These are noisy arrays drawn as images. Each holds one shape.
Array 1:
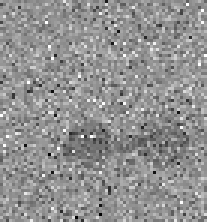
dumbbell
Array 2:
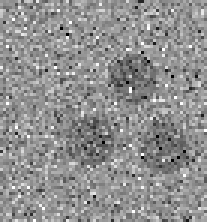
three dots
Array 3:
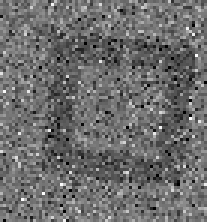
square frame
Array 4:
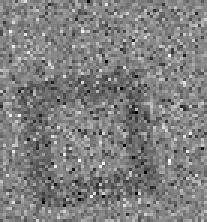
square frame
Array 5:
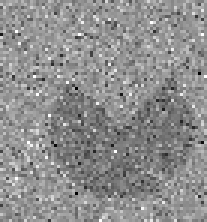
disc with a wedge cut out
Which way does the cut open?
up
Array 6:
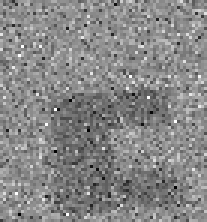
square with a notch
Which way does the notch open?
right
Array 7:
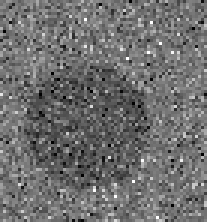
disc
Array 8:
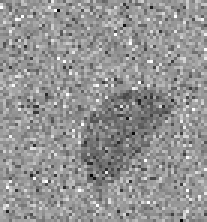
half disc
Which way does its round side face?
up and left
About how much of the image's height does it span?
half
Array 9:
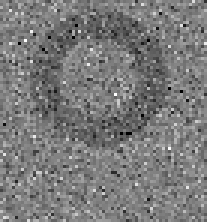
ring
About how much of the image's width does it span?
two thirds
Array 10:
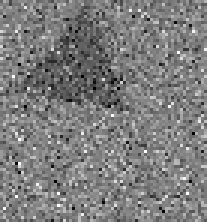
triangle
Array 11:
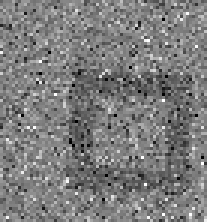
square frame
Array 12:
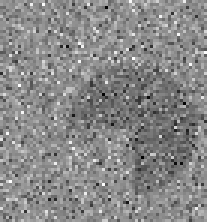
disc with a wedge cut out
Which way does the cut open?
down and left
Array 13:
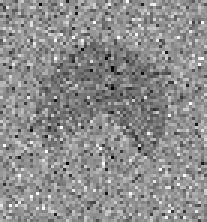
disc with a wedge cut out
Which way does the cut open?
down
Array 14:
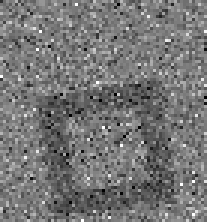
square frame
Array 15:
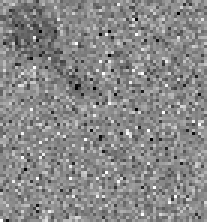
lollipop
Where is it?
top left
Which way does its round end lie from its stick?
up and left
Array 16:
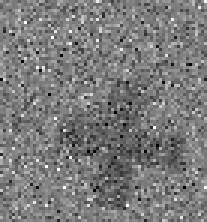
cross
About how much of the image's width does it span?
two thirds
